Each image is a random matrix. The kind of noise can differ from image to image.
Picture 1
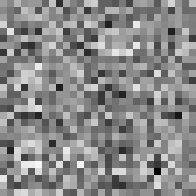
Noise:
low rank plus noise
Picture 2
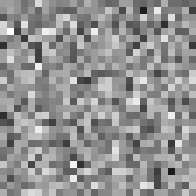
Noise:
low rank plus noise
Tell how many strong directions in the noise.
five to eight
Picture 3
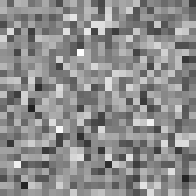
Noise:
independent entries
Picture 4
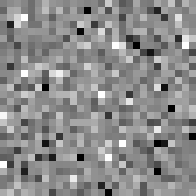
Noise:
heavy tails
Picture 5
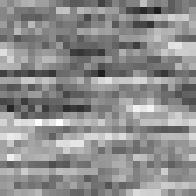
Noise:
streaked along the rows
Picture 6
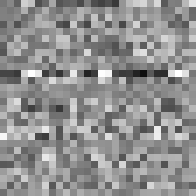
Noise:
rows of uneven size
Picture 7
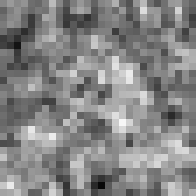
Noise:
blotchy
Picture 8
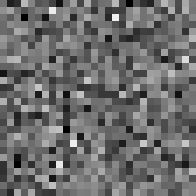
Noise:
independent entries
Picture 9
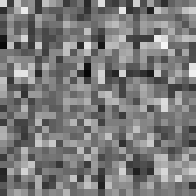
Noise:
low rank plus noise
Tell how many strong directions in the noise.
two
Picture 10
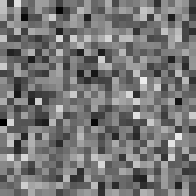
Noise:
low rank plus noise
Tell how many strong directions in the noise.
five to eight
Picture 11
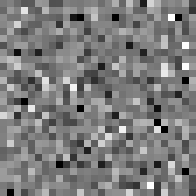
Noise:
heavy tails
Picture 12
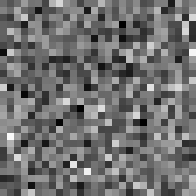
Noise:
independent entries
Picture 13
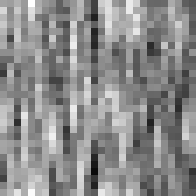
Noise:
streaked along the columns
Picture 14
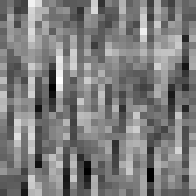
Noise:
streaked along the columns
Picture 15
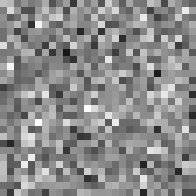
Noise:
independent entries
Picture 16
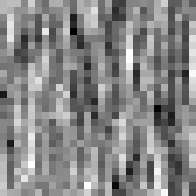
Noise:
streaked along the columns
